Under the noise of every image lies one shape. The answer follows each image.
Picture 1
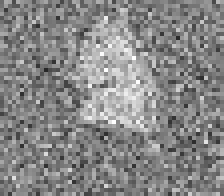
chess knight
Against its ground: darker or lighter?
lighter
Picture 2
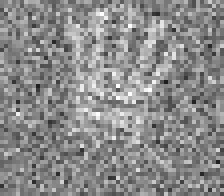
chess queen
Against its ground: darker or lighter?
lighter
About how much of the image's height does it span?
two thirds
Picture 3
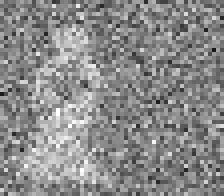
chess bishop
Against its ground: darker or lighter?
lighter
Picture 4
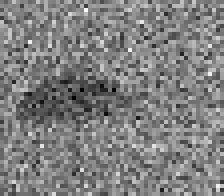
umbrella
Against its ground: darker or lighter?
darker
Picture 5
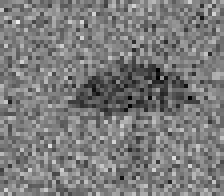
umbrella
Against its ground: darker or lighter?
darker
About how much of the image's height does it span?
two thirds
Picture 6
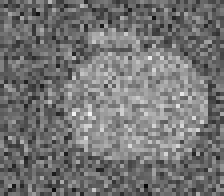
apple
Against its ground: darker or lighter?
lighter
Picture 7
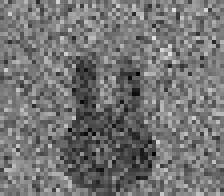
rabbit's head
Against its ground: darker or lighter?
darker
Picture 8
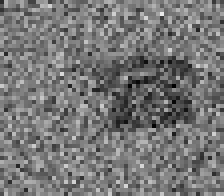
telephone
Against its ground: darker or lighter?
darker
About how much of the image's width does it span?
half
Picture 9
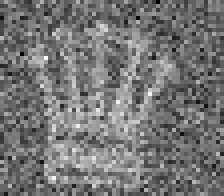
chess queen
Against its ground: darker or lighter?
lighter
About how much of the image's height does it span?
nearly all
